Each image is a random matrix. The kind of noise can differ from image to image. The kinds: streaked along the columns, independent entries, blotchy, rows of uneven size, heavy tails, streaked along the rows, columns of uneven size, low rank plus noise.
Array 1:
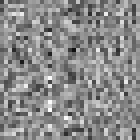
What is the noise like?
low rank plus noise
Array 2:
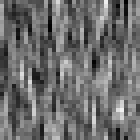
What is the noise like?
streaked along the columns
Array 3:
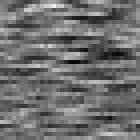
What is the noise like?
streaked along the rows
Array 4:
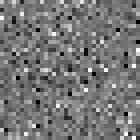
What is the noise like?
heavy tails
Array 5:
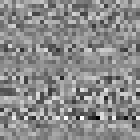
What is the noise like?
rows of uneven size
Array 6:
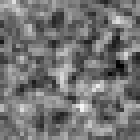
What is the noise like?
blotchy
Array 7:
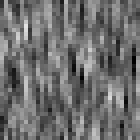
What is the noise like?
streaked along the columns
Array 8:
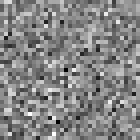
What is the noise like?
independent entries
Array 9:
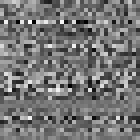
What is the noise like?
rows of uneven size
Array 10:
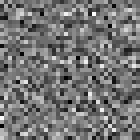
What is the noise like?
low rank plus noise
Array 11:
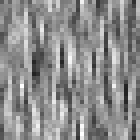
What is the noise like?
streaked along the columns
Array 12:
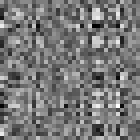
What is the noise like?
low rank plus noise
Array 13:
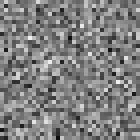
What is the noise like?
independent entries
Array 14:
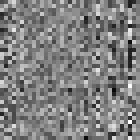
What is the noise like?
columns of uneven size
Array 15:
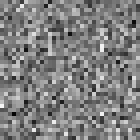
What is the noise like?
independent entries
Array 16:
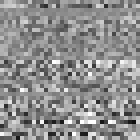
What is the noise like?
rows of uneven size
